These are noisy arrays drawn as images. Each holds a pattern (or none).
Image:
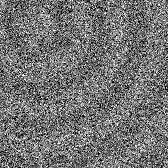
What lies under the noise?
rings round one point
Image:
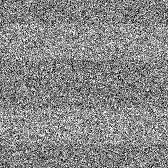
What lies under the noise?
horizontal stripes
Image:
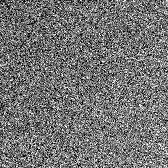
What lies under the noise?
a smooth slope
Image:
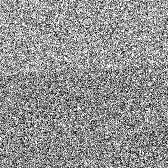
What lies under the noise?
a sharp edge
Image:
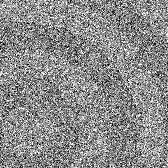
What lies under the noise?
rings round one point
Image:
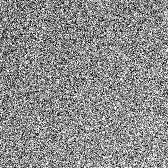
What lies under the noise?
a smooth slope
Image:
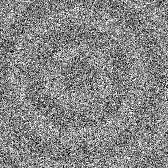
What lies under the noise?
rings round one point
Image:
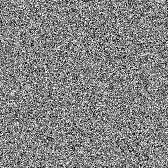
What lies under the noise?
only noise
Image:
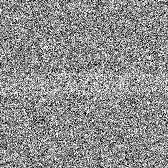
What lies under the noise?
one horizontal stripe
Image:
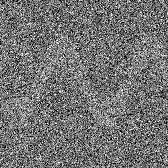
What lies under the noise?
a wavy band
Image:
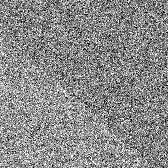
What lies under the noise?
a sharp edge
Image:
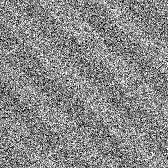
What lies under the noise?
diagonal stripes
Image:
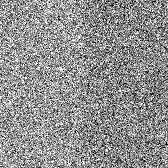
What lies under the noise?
a sharp edge
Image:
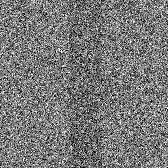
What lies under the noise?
one vertical stripe
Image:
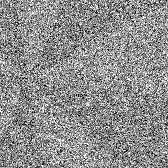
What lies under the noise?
spokes from one point
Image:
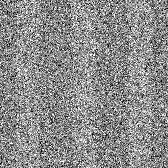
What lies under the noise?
vertical stripes
